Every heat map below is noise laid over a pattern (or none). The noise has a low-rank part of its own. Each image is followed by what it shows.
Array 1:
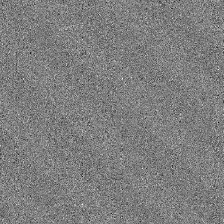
diagonal stripes
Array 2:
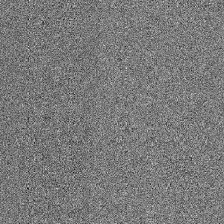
a sharp edge
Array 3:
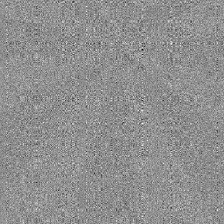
spokes from one point
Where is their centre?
top middle
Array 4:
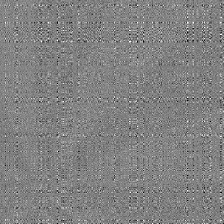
spokes from one point
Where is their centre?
bottom left
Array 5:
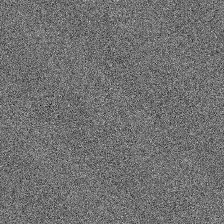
diagonal stripes
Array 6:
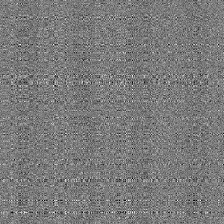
vertical stripes
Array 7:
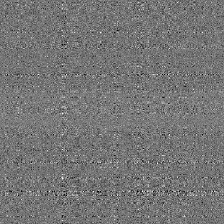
one horizontal stripe
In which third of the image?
middle
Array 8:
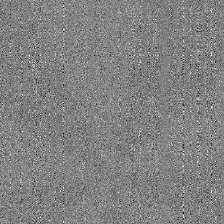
spokes from one point
